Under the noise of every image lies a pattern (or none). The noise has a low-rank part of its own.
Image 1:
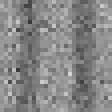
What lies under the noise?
vertical stripes
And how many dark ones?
2
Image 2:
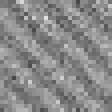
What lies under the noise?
diagonal stripes
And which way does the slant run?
top left to bottom right
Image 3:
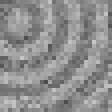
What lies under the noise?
rings round one point
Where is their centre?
top left
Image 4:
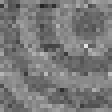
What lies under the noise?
rings round one point
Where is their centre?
top right
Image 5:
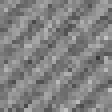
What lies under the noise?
diagonal stripes
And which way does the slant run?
bottom left to top right
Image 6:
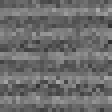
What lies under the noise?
horizontal stripes
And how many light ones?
5
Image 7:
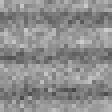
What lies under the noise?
horizontal stripes
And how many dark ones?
3
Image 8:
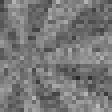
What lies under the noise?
spokes from one point
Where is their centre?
middle left
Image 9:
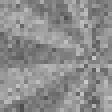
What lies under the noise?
spokes from one point
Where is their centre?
middle right
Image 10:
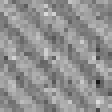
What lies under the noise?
diagonal stripes
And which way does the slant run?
top left to bottom right
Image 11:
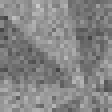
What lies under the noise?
spokes from one point
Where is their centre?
bottom right
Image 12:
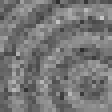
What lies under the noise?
rings round one point
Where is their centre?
bottom right
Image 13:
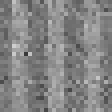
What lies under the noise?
vertical stripes
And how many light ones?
3
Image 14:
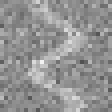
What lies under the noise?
a wavy band
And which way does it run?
top to bottom
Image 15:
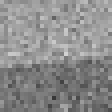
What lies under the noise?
a sharp edge
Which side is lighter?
top
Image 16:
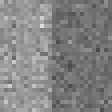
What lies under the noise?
a sharp edge
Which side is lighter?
left
